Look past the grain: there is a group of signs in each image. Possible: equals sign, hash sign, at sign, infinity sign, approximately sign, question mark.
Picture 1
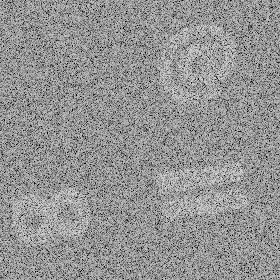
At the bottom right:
equals sign
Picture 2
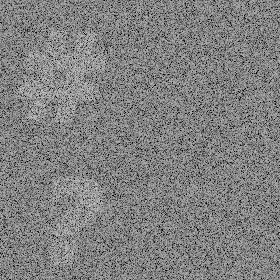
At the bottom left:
question mark
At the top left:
hash sign
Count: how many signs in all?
2
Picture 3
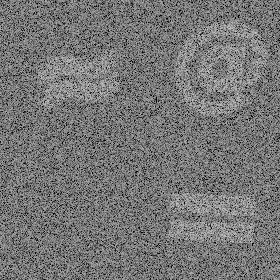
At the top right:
at sign
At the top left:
approximately sign
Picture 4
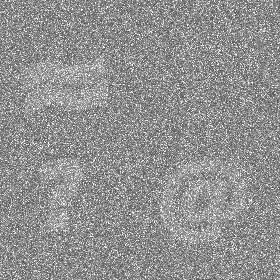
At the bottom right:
at sign
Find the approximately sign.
top left
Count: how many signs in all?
3
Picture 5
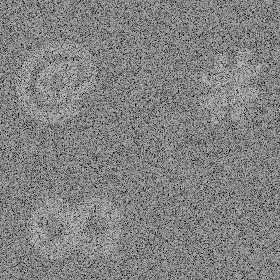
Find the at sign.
top left
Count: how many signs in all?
3
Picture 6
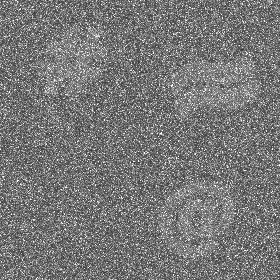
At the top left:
hash sign
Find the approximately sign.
top right
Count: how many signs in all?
3
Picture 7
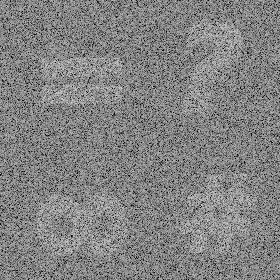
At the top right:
question mark
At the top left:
equals sign
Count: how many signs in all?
4
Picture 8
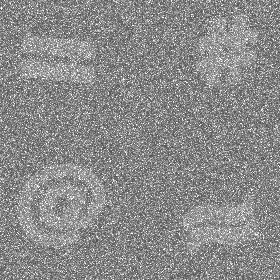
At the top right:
hash sign
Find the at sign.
bottom left
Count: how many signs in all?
4
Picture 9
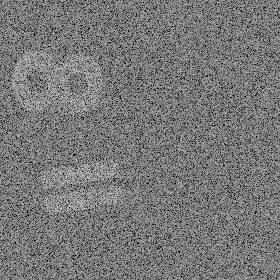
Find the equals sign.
bottom left
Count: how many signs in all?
2
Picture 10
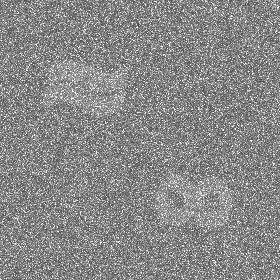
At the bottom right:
infinity sign
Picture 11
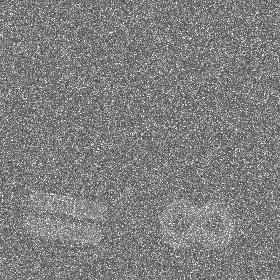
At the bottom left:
equals sign
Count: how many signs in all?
2
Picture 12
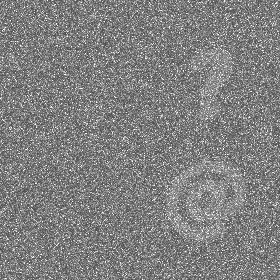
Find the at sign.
bottom right
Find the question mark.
top right
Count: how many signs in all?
2
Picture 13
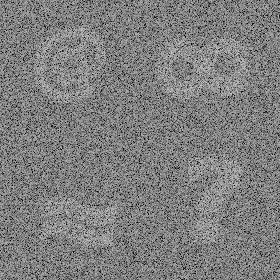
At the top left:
at sign
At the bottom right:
question mark
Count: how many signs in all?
4
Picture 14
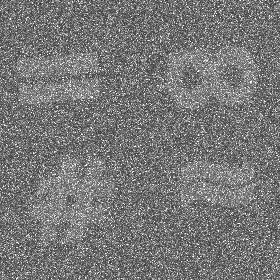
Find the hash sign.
bottom left
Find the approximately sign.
bottom right
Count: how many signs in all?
4
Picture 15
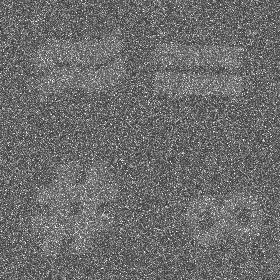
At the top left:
approximately sign
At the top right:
equals sign
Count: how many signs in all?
4
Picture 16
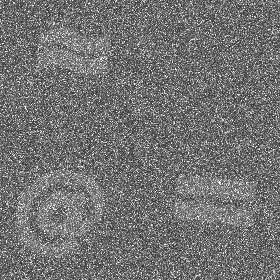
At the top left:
approximately sign
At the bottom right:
equals sign
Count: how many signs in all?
3
